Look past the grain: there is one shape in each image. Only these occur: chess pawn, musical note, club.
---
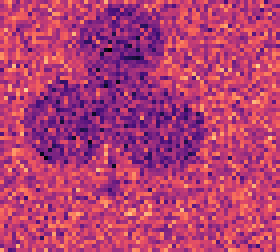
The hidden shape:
club
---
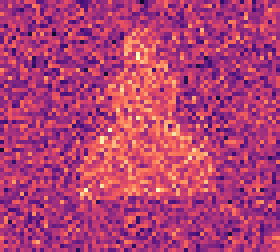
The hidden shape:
chess pawn
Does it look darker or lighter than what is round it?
lighter
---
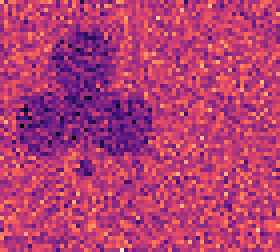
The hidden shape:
club
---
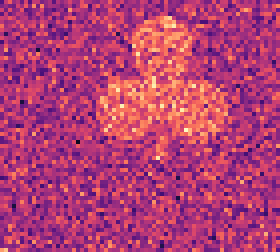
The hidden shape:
club
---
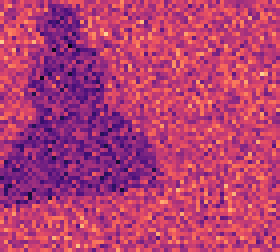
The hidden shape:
chess pawn
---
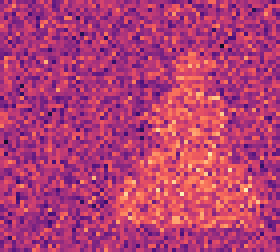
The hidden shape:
chess pawn
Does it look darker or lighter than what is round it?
lighter
